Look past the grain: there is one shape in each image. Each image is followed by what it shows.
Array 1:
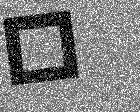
square frame
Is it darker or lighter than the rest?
darker
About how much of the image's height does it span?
two thirds
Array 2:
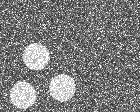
three dots
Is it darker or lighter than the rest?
lighter
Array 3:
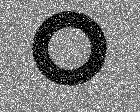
ring
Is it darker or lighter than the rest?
darker
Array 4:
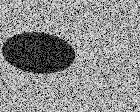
ellipse
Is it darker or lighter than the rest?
darker
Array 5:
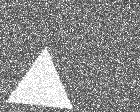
triangle
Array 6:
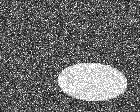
ellipse
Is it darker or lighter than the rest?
lighter
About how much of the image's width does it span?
half
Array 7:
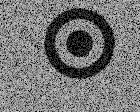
bullseye
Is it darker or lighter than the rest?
darker
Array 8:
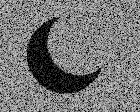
crescent
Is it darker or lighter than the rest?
darker
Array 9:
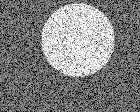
disc
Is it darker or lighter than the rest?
lighter
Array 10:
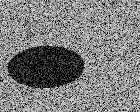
ellipse
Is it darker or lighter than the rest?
darker
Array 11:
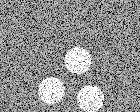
three dots
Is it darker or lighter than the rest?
lighter
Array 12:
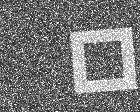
square frame
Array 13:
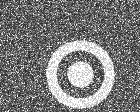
bullseye
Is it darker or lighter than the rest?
lighter
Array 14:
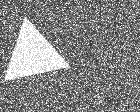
triangle
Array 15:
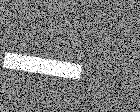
bar
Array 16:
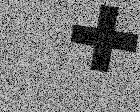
cross
